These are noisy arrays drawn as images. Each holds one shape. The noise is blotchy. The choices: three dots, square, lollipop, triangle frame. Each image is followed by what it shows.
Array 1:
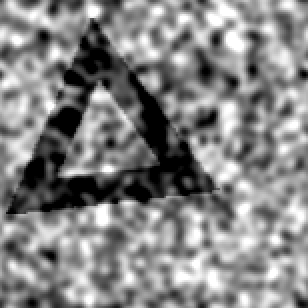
triangle frame
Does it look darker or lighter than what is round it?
darker
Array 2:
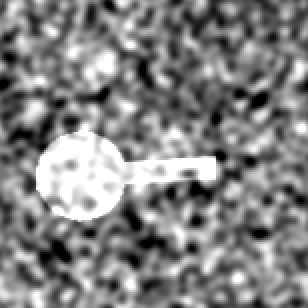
lollipop
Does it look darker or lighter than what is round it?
lighter
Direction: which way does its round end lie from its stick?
left
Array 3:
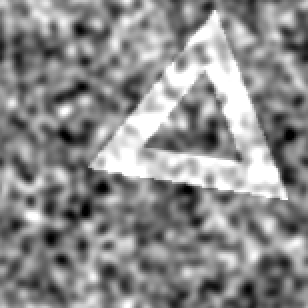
triangle frame
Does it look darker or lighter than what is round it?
lighter
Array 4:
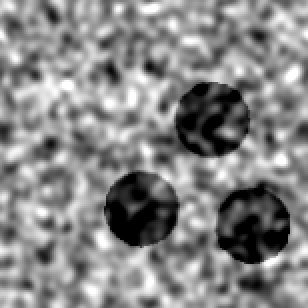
three dots
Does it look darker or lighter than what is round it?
darker
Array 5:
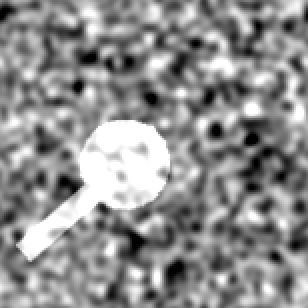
lollipop
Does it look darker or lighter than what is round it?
lighter
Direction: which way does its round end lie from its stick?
up and right
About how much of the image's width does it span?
half
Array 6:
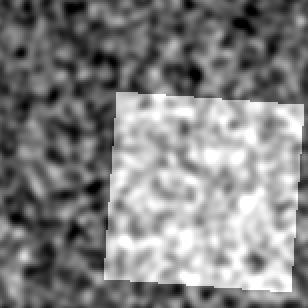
square
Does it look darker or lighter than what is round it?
lighter
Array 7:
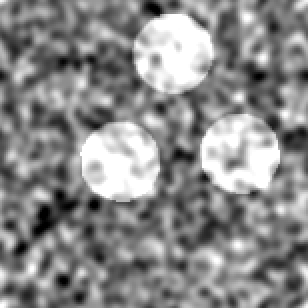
three dots
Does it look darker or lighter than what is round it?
lighter
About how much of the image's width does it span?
two thirds
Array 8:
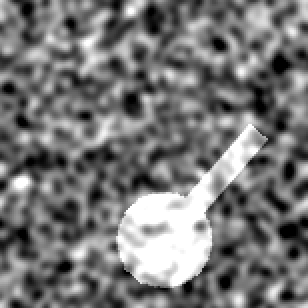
lollipop
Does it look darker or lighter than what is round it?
lighter
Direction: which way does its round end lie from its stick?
down and left
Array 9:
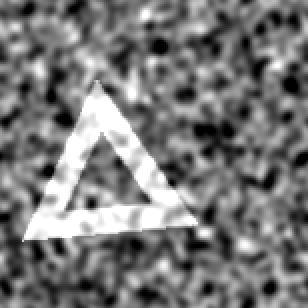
triangle frame
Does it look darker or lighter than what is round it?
lighter
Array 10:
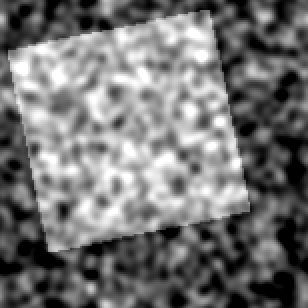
square
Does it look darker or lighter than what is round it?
lighter
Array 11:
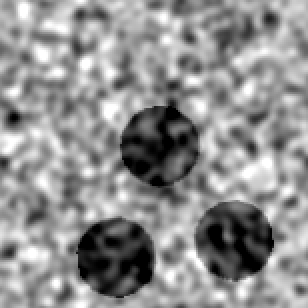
three dots
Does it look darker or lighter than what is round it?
darker
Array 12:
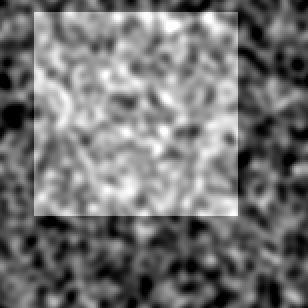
square
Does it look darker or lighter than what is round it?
lighter
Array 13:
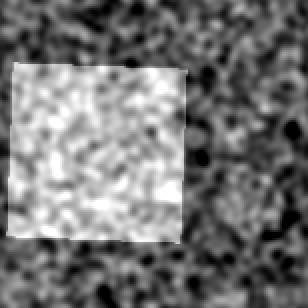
square
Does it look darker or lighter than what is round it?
lighter
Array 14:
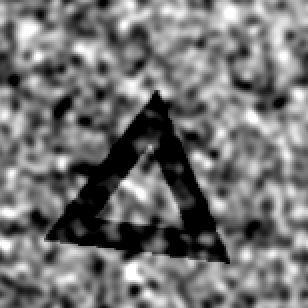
triangle frame
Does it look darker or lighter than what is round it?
darker
